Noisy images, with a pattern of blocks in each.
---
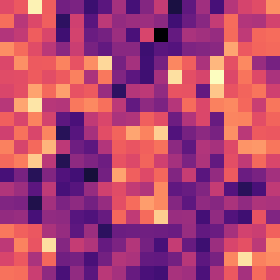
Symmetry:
left and right mirror each other
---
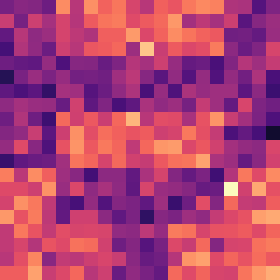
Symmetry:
left and right mirror each other
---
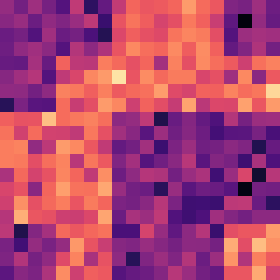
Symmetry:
mirrored about the diagonal from the top left
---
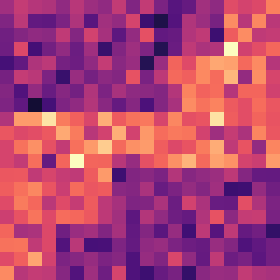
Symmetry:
the same after a half turn
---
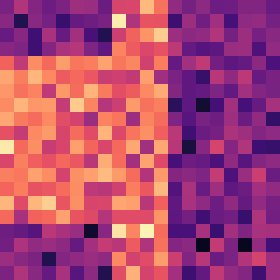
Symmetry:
top and bottom mirror each other
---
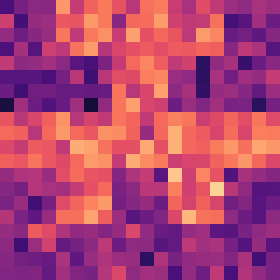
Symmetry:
left and right mirror each other
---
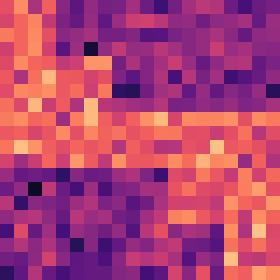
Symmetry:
the same after a half turn
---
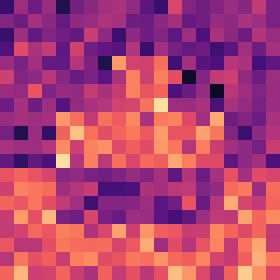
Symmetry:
left and right mirror each other
